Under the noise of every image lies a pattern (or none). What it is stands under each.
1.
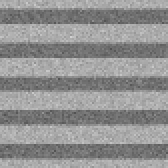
horizontal stripes
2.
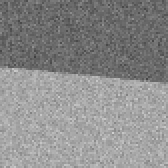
a sharp edge
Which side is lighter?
bottom
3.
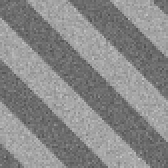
diagonal stripes
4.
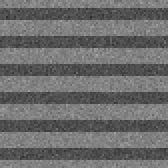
horizontal stripes
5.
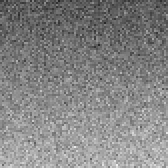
a smooth slope
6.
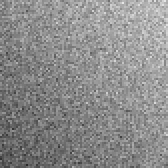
a smooth slope
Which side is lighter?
top right
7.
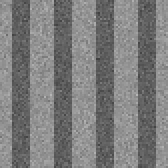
vertical stripes
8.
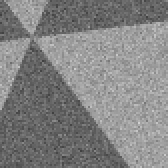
spokes from one point
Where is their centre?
top left
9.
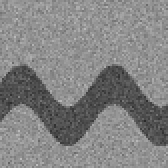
a wavy band
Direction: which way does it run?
left to right
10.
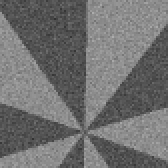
spokes from one point
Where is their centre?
bottom middle
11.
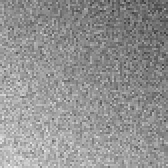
a smooth slope
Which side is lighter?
bottom left
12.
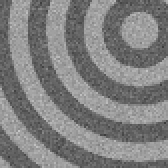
rings round one point
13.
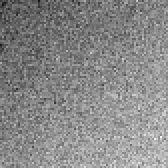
a smooth slope
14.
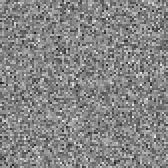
only noise
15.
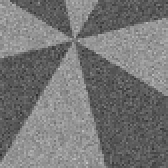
spokes from one point
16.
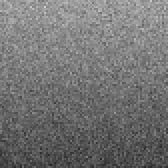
a smooth slope
